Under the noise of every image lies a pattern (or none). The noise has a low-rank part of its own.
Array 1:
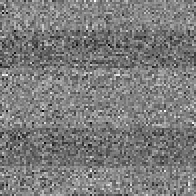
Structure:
horizontal stripes
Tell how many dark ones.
2
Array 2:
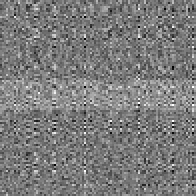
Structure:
one horizontal stripe
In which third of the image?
middle
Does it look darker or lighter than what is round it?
lighter
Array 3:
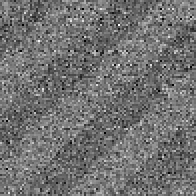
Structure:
diagonal stripes
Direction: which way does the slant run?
bottom left to top right
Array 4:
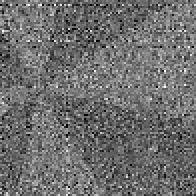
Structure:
spokes from one point
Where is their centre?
middle left
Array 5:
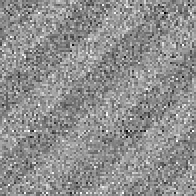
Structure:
diagonal stripes
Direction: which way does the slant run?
bottom left to top right
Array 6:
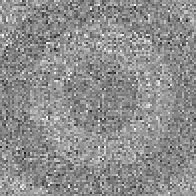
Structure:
rings round one point
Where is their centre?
centre
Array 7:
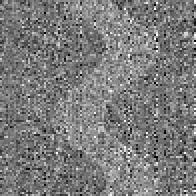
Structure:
a wavy band
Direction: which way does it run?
top to bottom
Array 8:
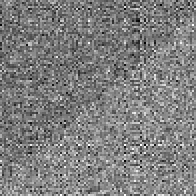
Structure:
a sharp edge
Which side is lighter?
bottom right
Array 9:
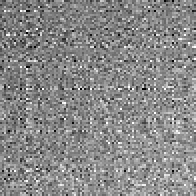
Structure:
a smooth slope
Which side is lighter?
bottom right
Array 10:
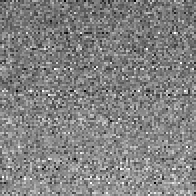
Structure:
a smooth slope
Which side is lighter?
bottom
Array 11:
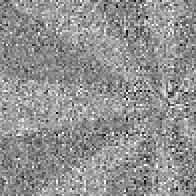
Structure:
spokes from one point
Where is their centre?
middle right
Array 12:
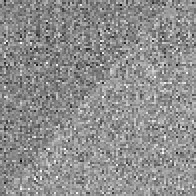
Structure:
a sharp edge
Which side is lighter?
bottom right
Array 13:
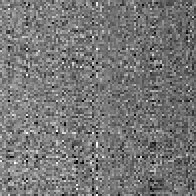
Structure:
a smooth slope
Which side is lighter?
left
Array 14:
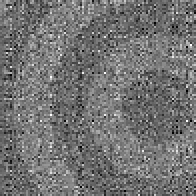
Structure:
rings round one point
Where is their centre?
middle right
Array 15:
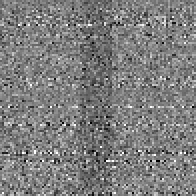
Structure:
one vertical stripe
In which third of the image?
middle
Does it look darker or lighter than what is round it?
darker
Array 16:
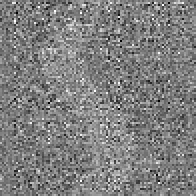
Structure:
a wavy band
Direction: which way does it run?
top to bottom
